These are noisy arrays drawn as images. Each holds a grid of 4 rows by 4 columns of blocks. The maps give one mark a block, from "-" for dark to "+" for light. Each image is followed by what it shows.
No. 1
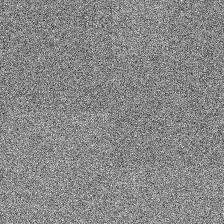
--+-
----
++--
++++
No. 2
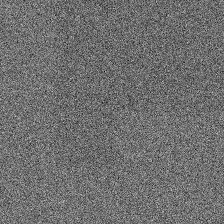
+---
+---
+-++
++++
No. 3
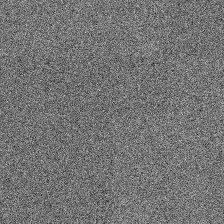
+++-
---+
--++
--++
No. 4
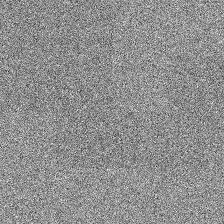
--++
--+-
+---
++++
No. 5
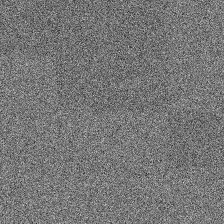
---+
+--+
+++-
++++
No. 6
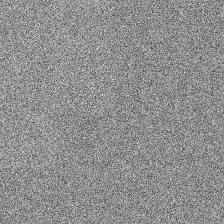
++--
++--
+---
----
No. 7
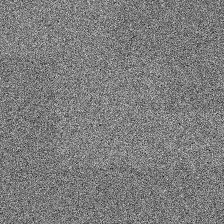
++--
-++-
-+++
----
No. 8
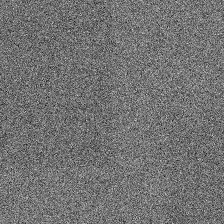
--++
--++
--+-
+++-
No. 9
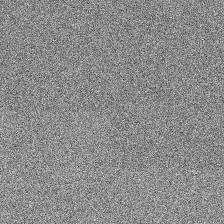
----
----
++--
++++
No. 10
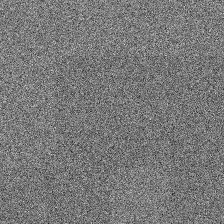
++++
+---
+---
--+-
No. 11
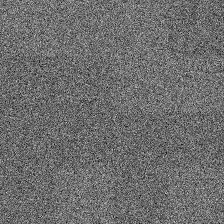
+++-
--++
----
-+-+
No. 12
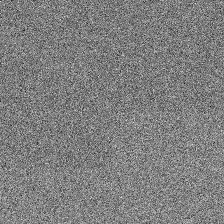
----
----
--++
++++
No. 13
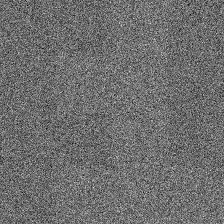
--+-
-++-
--+-
-+++
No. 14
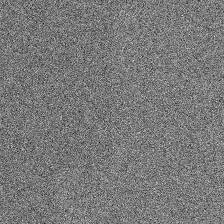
--++
--++
--++
-+++
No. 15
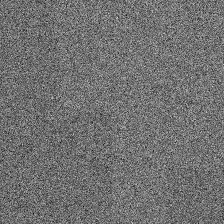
-+++
-+++
--++
--+-
